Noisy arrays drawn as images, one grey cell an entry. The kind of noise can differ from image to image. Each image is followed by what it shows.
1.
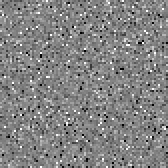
heavy tails
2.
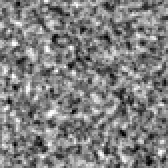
blotchy
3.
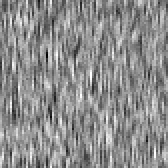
streaked along the columns
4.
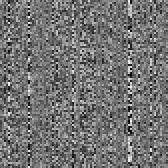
columns of uneven size
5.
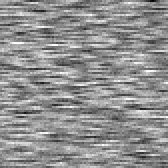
streaked along the rows
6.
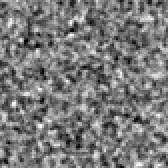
blotchy
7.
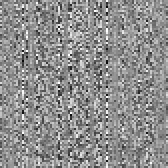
columns of uneven size
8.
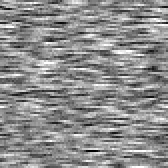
streaked along the rows
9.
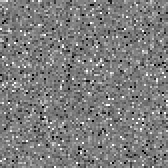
heavy tails
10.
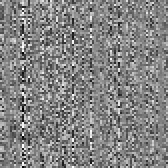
columns of uneven size
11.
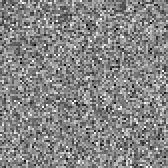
independent entries
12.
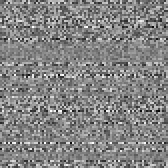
rows of uneven size
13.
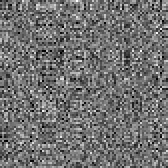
low rank plus noise
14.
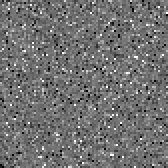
heavy tails
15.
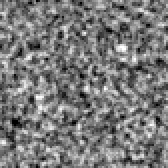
blotchy
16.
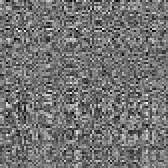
low rank plus noise
